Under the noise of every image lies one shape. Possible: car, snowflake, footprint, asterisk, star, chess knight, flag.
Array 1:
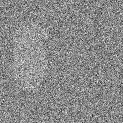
footprint
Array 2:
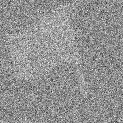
flag
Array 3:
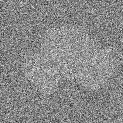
car
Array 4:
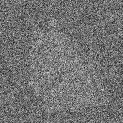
chess knight
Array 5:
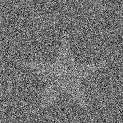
star
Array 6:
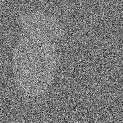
footprint
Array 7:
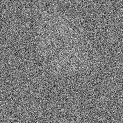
chess knight
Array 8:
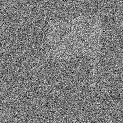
flag
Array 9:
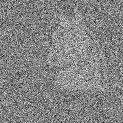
chess knight
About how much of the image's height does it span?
two thirds
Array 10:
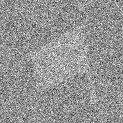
flag
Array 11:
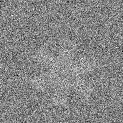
asterisk
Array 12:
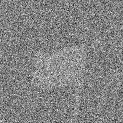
flag
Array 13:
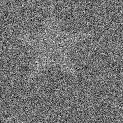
star
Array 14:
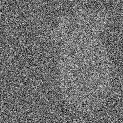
footprint
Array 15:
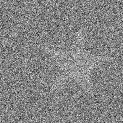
star
